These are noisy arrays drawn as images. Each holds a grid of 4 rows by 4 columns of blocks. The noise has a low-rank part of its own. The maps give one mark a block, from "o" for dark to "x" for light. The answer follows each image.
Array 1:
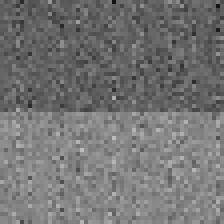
o o o o
o o o o
x x x x
x x x x
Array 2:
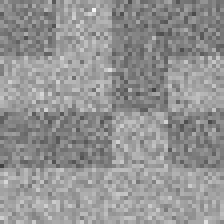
o x o o
x x o x
o o x o
x x x x
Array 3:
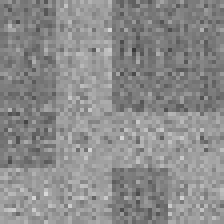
o x o o
o x o o
o x x x
x x o x
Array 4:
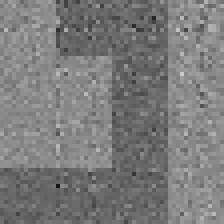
x o o x
x x o x
x x o x
o o o x
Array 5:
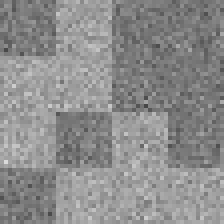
o x o o
x x o o
x o x o
o x x x
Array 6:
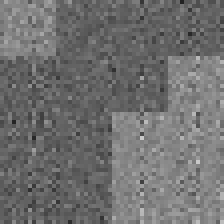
x o o o
o o o x
o o x x
o o x x
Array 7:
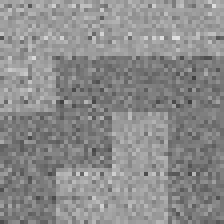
x x x x
x o o o
o o x o
o x x o
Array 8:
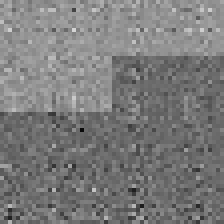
x x x x
x x o o
o o o o
o o o o
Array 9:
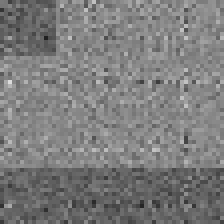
o x x x
x x x x
x x x x
o o o o
